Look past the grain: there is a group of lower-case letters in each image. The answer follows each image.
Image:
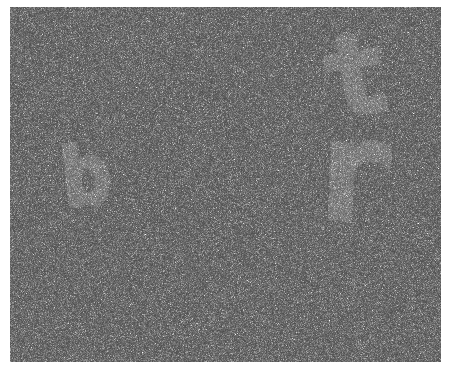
top right: t; middle left: b; middle right: r
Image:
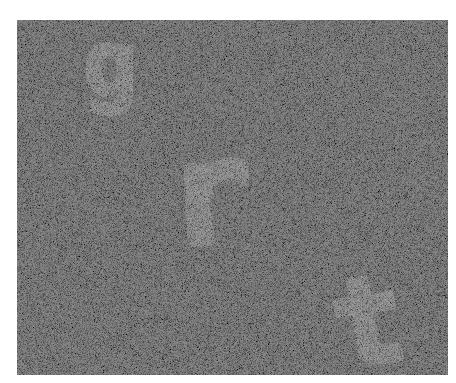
top left: g; centre: r; bottom right: t
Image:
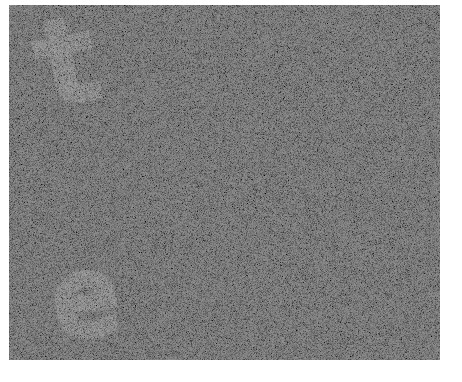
top left: t; bottom left: e
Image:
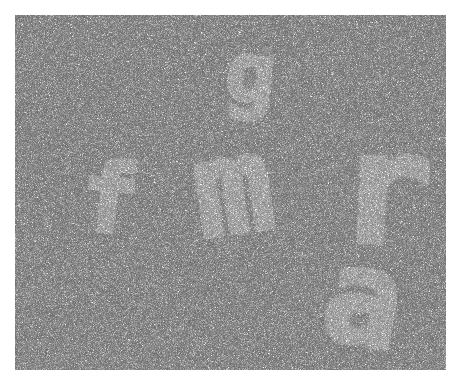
top middle: g; middle left: f; centre: m; middle right: r; bottom right: a
